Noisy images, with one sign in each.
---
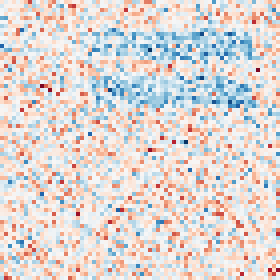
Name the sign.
equals sign
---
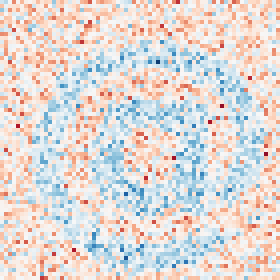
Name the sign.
at sign
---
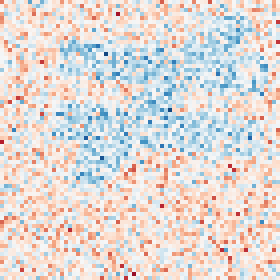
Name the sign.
not-equal sign
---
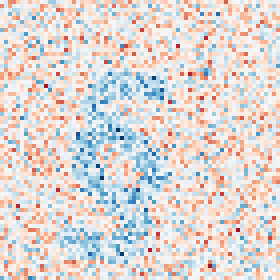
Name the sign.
section sign
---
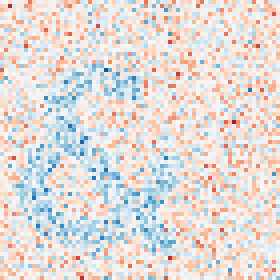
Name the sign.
ampersand
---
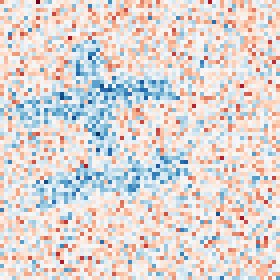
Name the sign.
plus-minus sign
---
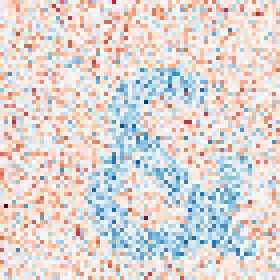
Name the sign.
ampersand
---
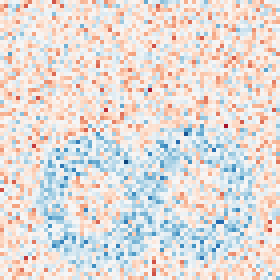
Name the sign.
infinity sign
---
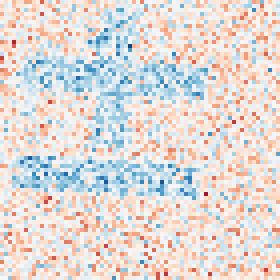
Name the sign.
plus-minus sign
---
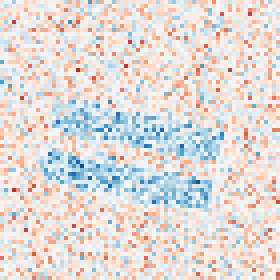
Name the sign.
equals sign
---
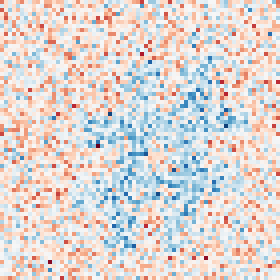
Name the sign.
hash sign
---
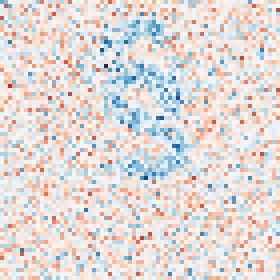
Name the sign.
section sign
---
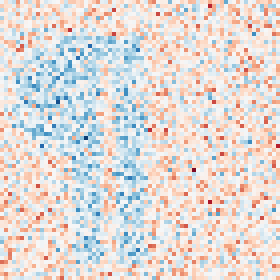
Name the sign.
pilcrow
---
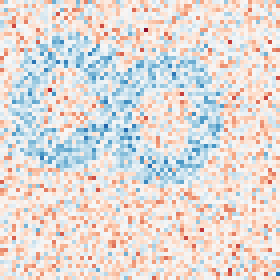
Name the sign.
infinity sign
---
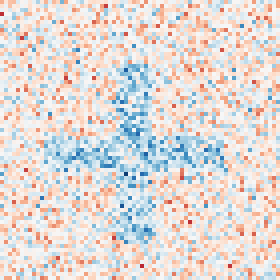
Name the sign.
plus sign
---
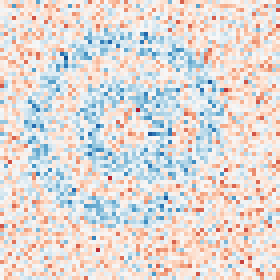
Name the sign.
at sign
